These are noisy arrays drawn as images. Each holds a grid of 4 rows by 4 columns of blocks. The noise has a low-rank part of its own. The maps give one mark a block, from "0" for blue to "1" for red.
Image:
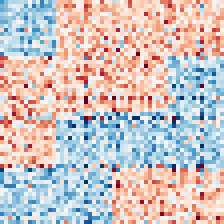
0 1 1 1
1 1 1 0
1 0 0 0
0 0 1 1
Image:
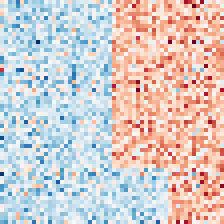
0 0 1 1
0 0 1 1
0 0 1 1
0 0 0 1
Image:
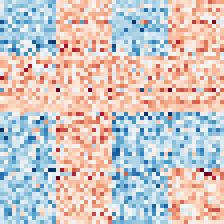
0 1 0 1
1 1 1 1
0 1 0 0
0 1 0 1
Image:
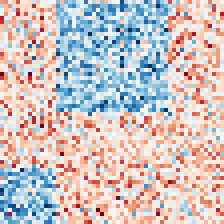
1 0 0 1
1 0 0 1
1 1 1 1
0 1 1 1
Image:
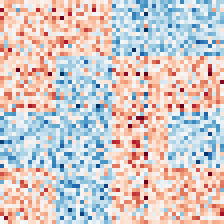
1 1 0 0
1 0 1 1
0 0 1 0
1 0 1 1
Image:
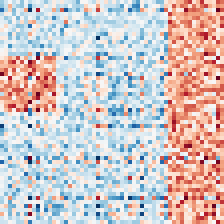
0 0 0 1
1 0 0 1
0 0 0 1
0 0 0 1
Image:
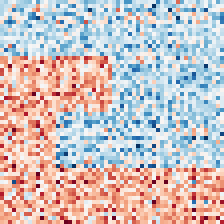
0 0 0 0
1 1 0 0
1 0 0 0
1 1 1 1
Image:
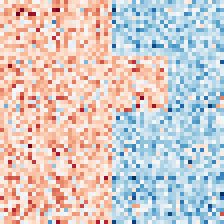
1 1 0 0
1 1 1 0
1 1 0 0
1 1 0 0
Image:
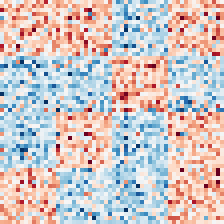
1 1 0 1
0 0 1 0
0 1 0 1
1 0 0 1
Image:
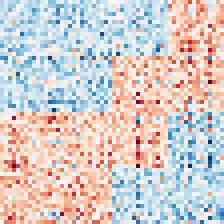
0 0 0 1
0 0 1 1
1 1 1 0
1 1 0 0
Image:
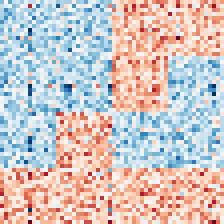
0 0 1 1
0 0 1 0
0 1 0 0
1 1 1 1
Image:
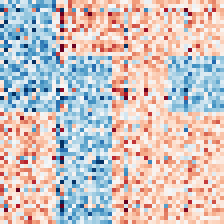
0 1 1 1
0 0 1 0
1 0 1 1
1 0 1 1
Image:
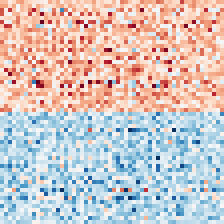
1 1 1 1
1 1 1 1
0 0 0 0
0 0 0 0
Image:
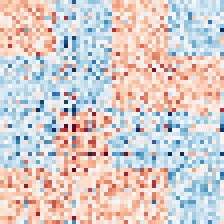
1 0 1 0
0 0 1 1
0 1 0 0
1 1 1 0
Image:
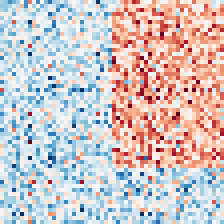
0 0 1 1
0 0 1 1
0 0 1 1
0 0 0 0
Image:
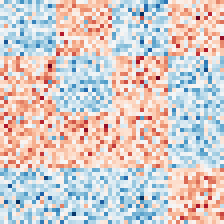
0 1 0 1
1 0 1 0
1 1 1 0
0 0 0 1
